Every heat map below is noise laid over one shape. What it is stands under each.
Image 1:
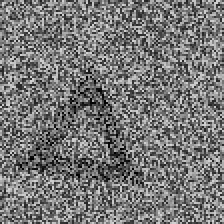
dark triangle frame
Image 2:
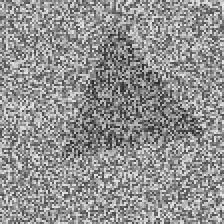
dark triangle
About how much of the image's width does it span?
two thirds
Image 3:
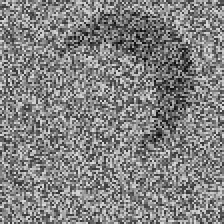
dark crescent
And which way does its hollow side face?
down and left
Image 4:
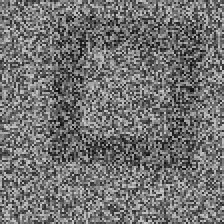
dark square frame
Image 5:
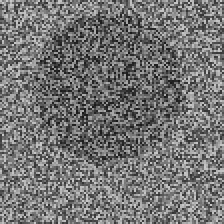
dark disc
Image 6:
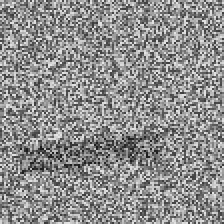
dark bar
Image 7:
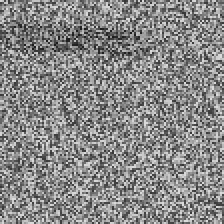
dark bar
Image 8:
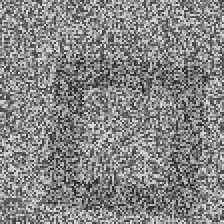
dark square frame
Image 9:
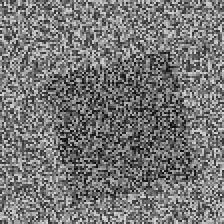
dark square
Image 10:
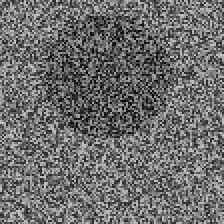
dark disc
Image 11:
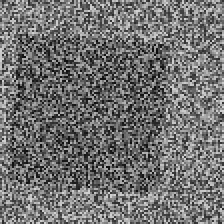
dark square
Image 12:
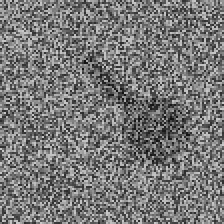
dark lollipop
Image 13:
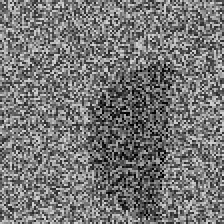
dark half disc
